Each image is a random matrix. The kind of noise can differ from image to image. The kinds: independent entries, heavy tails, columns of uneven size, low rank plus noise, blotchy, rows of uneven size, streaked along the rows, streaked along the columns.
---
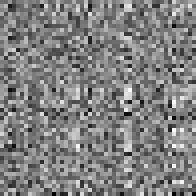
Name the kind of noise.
low rank plus noise
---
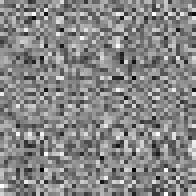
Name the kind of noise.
low rank plus noise
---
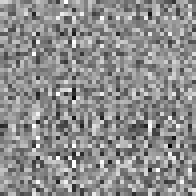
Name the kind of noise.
low rank plus noise
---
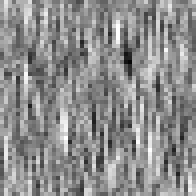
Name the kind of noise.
streaked along the columns
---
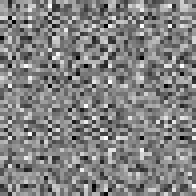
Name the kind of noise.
low rank plus noise
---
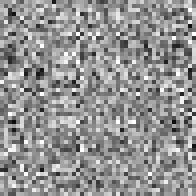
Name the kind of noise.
low rank plus noise
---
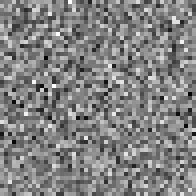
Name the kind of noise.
independent entries
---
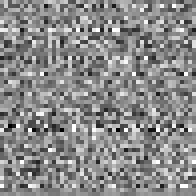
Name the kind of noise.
rows of uneven size
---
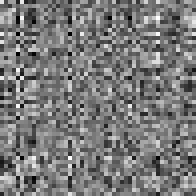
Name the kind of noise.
low rank plus noise
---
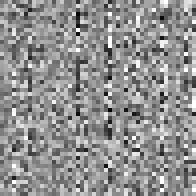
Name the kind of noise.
columns of uneven size
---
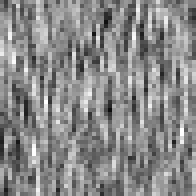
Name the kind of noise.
streaked along the columns
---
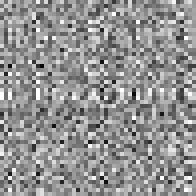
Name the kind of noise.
low rank plus noise
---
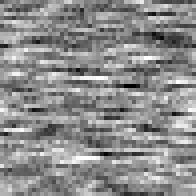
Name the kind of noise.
streaked along the rows
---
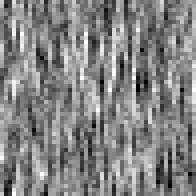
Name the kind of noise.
streaked along the columns
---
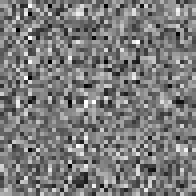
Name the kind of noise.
low rank plus noise
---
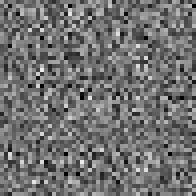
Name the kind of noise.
low rank plus noise
